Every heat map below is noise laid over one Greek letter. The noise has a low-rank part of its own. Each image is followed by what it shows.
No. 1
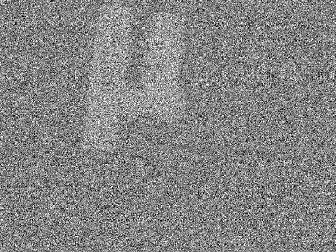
mu
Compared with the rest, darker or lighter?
lighter
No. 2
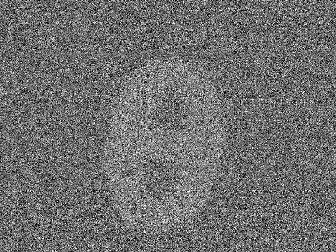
theta
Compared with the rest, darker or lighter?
lighter
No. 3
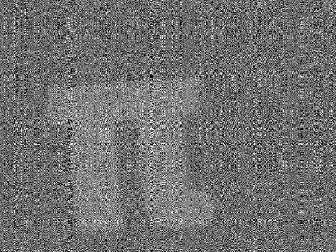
pi
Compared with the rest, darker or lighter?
lighter
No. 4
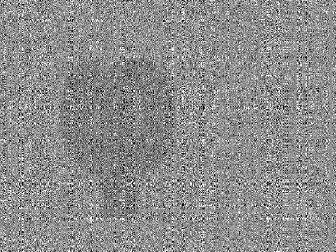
phi
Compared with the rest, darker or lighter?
darker
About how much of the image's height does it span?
two thirds
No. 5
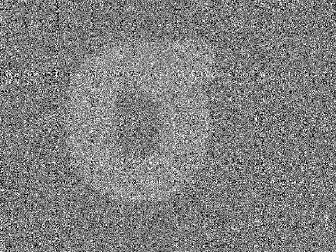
sigma
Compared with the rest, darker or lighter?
lighter
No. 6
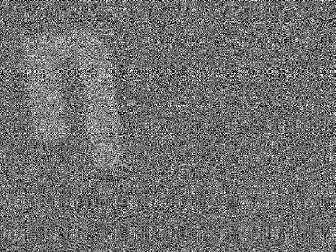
eta
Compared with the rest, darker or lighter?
lighter
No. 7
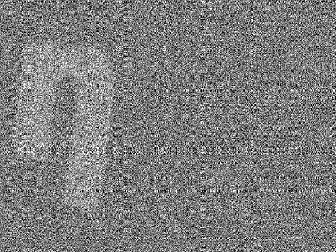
eta
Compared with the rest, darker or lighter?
lighter
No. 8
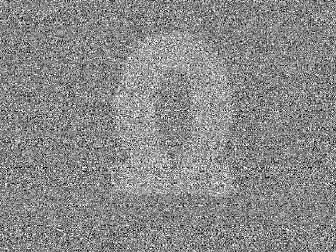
omega
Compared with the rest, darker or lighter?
lighter
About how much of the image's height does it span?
two thirds
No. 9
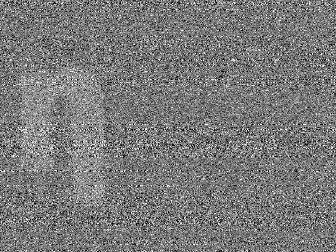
eta
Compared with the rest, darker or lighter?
lighter
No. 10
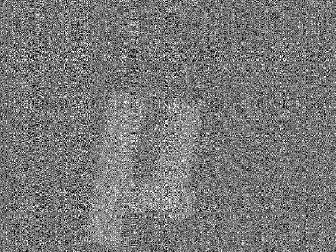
mu
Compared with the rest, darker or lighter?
lighter
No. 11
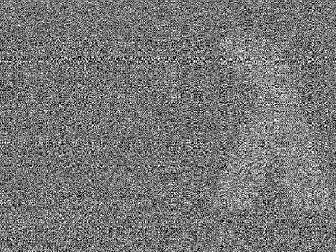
lambda
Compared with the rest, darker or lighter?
lighter
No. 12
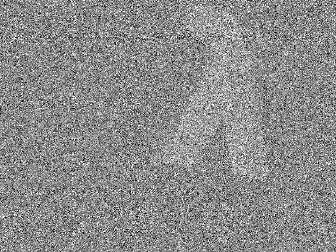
lambda
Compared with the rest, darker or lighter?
lighter
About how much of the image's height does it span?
two thirds
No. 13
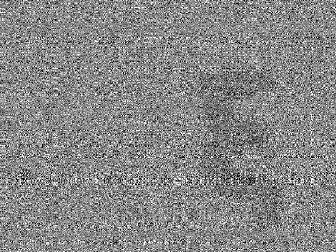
xi
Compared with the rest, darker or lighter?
darker
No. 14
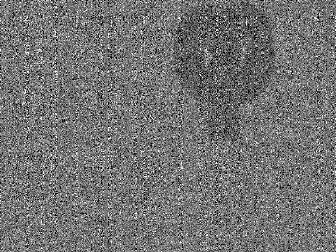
phi
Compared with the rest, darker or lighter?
darker
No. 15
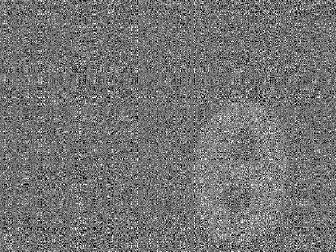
theta
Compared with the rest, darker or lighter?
lighter
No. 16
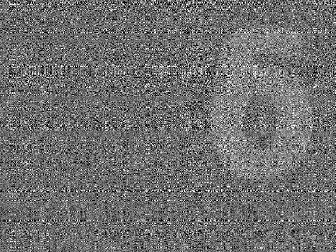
delta
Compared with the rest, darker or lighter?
lighter
